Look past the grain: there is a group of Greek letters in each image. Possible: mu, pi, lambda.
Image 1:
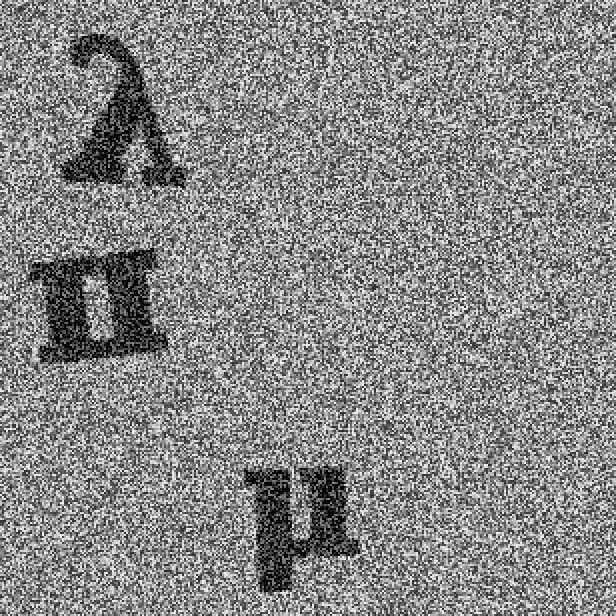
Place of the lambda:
top left
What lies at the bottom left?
nothing
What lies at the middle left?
pi
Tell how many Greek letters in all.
3
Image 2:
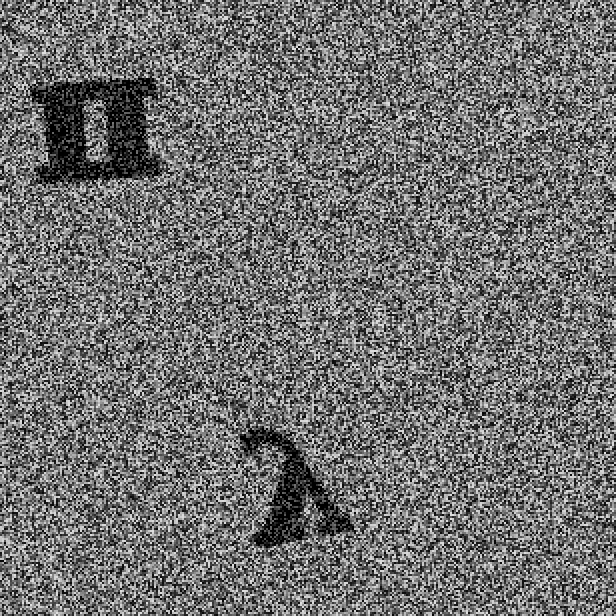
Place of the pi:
top left
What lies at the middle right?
nothing
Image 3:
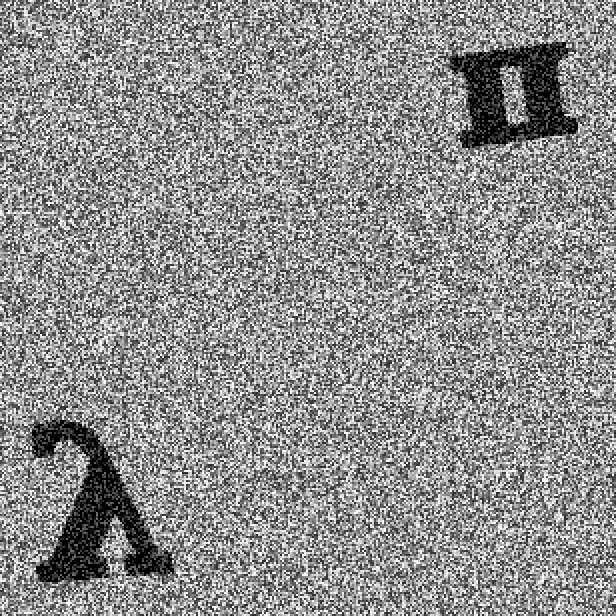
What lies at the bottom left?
lambda
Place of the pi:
top right
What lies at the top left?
nothing
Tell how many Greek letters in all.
2
